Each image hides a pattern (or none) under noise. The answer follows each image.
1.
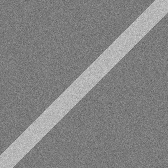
a diagonal band
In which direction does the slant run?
bottom left to top right
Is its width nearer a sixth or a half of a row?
a sixth
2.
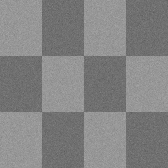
a checkerboard
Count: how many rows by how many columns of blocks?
3 by 4
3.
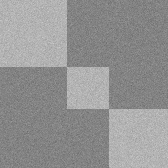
blocks along the diagonal
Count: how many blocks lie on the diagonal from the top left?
3
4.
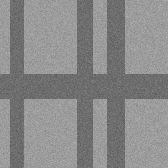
bands of rows crossing bands of columns
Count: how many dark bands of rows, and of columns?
1 and 3
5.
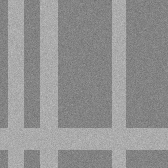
bands of rows crossing bands of columns
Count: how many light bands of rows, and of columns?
1 and 3
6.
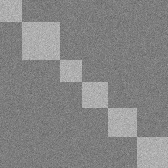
blocks along the diagonal
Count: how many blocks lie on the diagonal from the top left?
6
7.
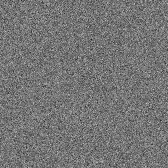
only noise
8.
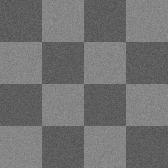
a checkerboard
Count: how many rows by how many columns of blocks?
4 by 4
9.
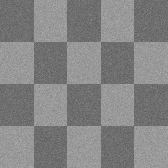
a checkerboard
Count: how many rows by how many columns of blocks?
4 by 5
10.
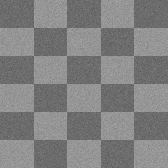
a checkerboard
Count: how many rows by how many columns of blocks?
6 by 5
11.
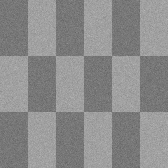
a checkerboard
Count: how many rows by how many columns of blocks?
3 by 6
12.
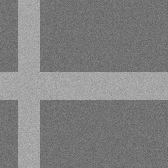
bands of rows crossing bands of columns
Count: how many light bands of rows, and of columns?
1 and 1
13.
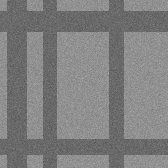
bands of rows crossing bands of columns
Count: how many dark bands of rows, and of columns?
2 and 3
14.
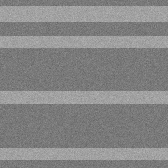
bands of rows
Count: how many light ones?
4
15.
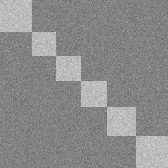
blocks along the diagonal
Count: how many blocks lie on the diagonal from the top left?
6
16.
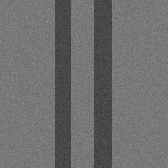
bands of columns
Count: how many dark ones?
2
